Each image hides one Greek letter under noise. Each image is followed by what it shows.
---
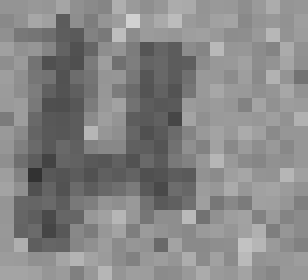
mu
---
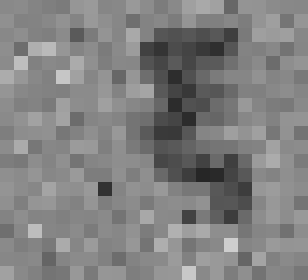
xi
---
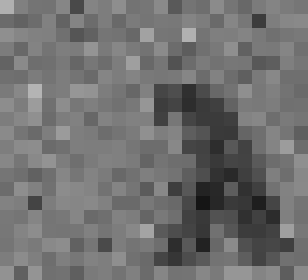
lambda
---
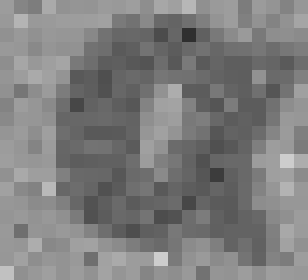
alpha
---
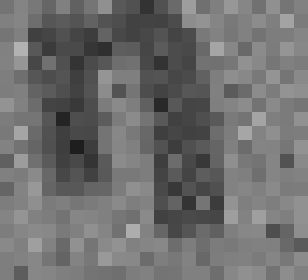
eta
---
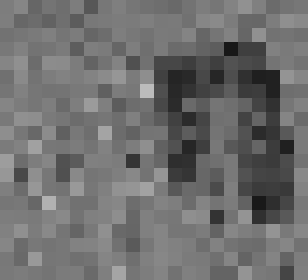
eta
